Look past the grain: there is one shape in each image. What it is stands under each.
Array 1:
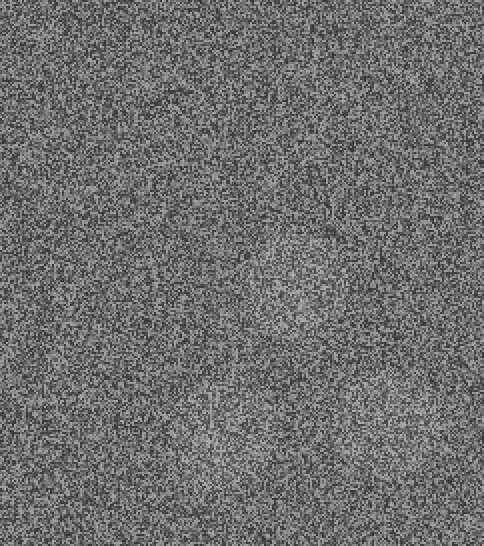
three dots
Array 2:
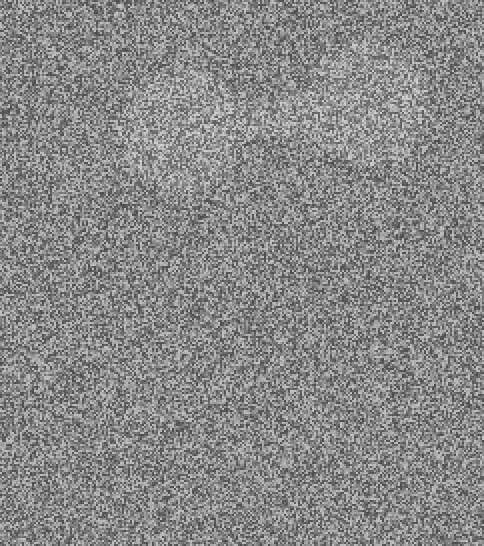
dumbbell
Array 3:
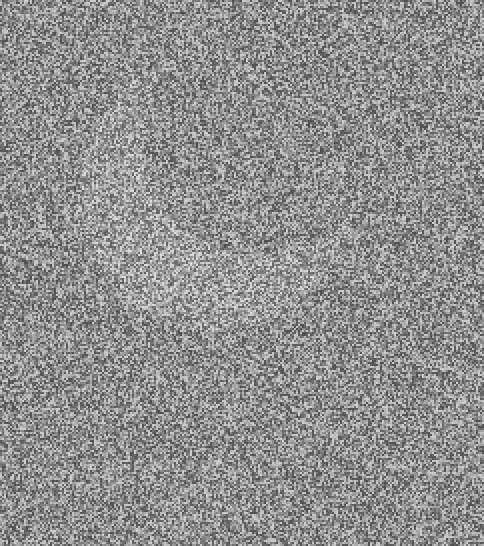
crescent
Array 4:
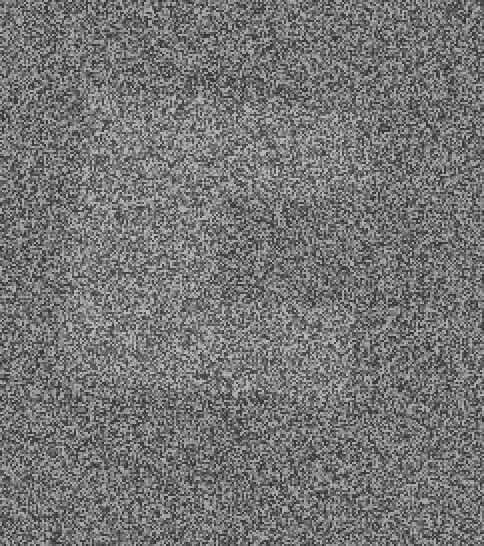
square with a notch
